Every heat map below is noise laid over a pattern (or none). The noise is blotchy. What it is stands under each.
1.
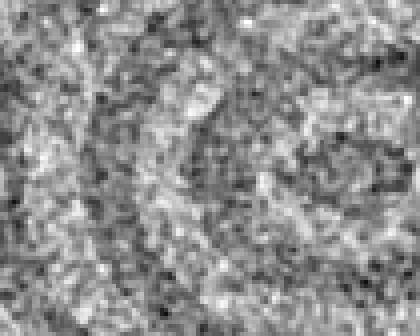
rings round one point
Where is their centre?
middle right
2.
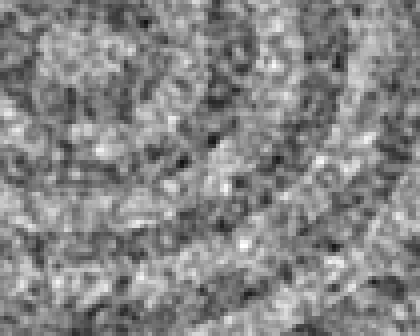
rings round one point
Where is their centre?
top left
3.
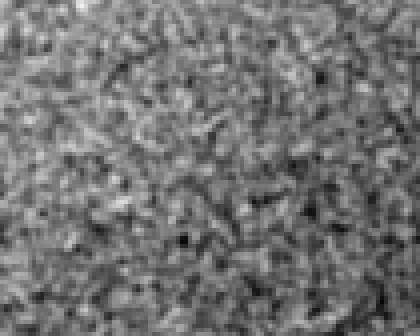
a smooth slope
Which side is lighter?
top left
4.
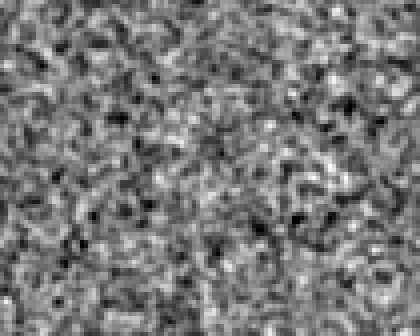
only noise
